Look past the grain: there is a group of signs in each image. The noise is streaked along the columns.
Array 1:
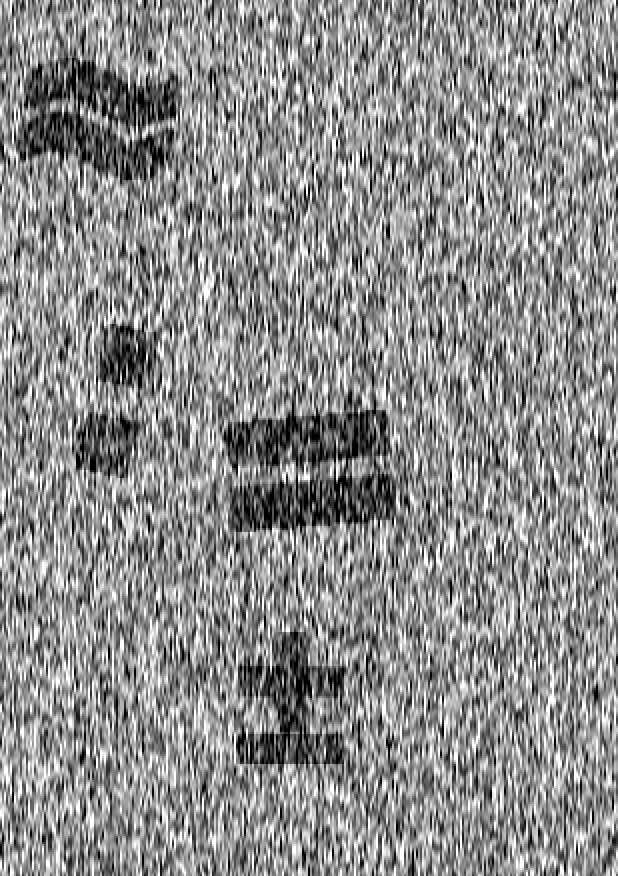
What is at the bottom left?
nothing
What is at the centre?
equals sign
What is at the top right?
nothing
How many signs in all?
4
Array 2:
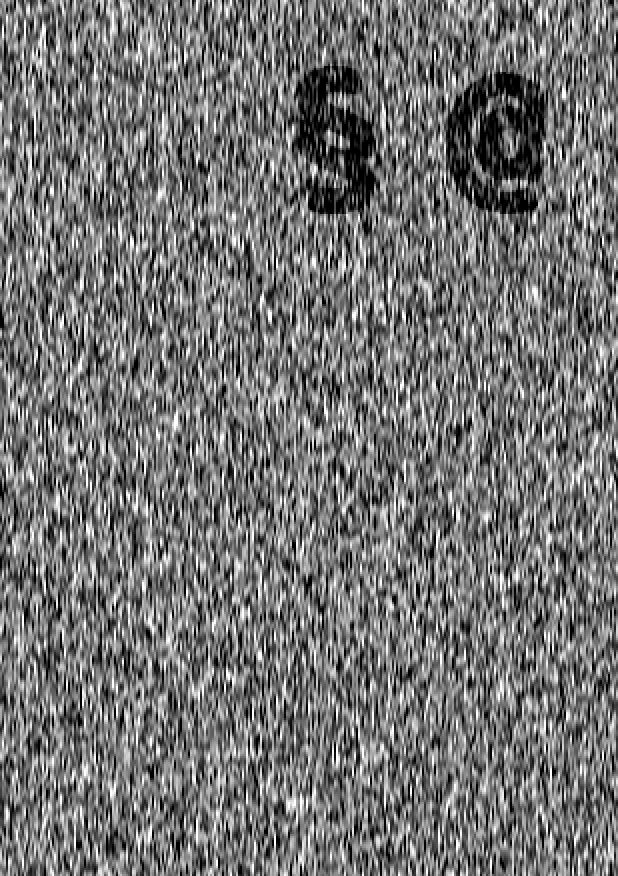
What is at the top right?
at sign
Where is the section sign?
top middle
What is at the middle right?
nothing
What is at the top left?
nothing
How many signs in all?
2
